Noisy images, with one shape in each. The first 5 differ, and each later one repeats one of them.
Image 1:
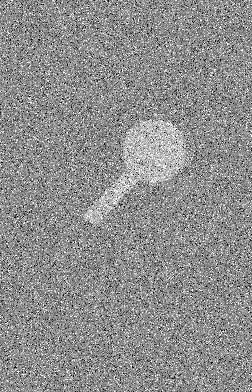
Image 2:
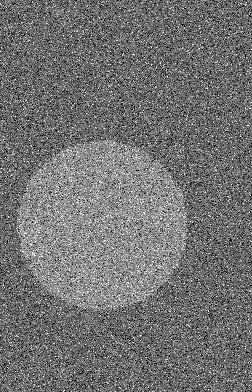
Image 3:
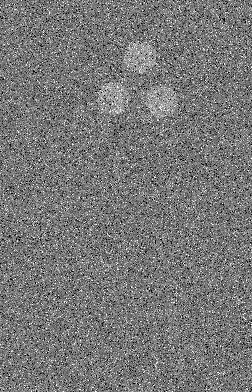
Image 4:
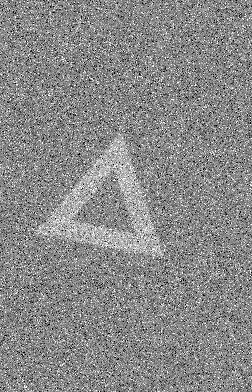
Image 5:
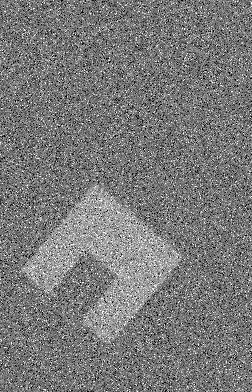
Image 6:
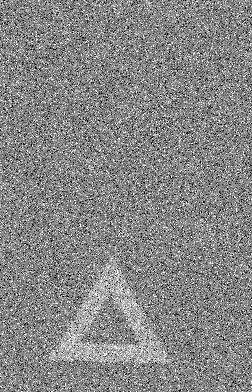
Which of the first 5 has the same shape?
4
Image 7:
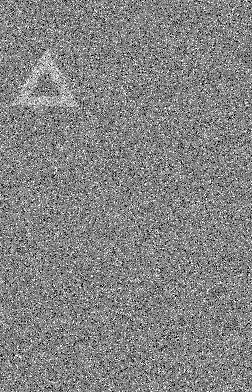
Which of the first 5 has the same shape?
4
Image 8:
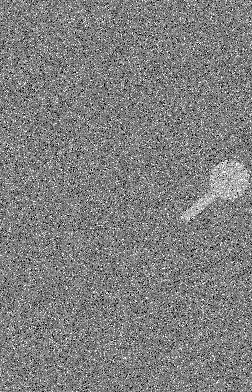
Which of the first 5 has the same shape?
1
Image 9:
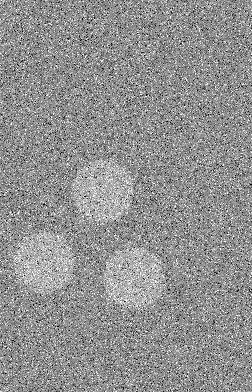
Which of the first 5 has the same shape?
3
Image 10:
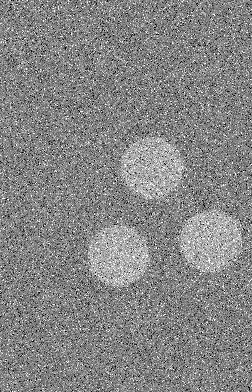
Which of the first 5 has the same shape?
3
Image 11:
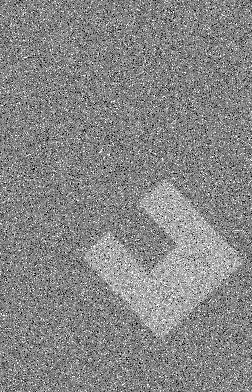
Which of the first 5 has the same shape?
5
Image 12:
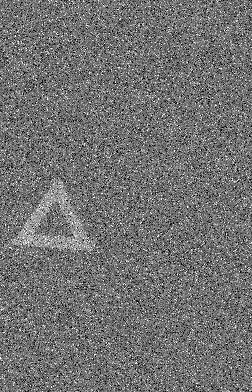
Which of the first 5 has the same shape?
4
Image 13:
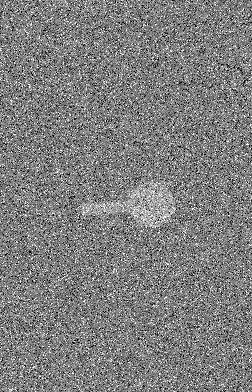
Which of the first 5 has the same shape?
1
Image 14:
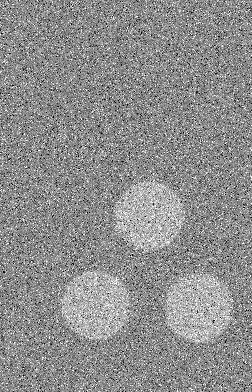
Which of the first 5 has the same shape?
3
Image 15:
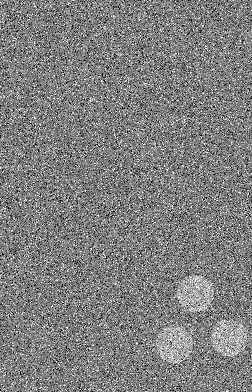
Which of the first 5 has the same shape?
3
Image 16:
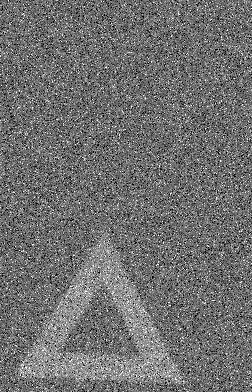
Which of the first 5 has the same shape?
4
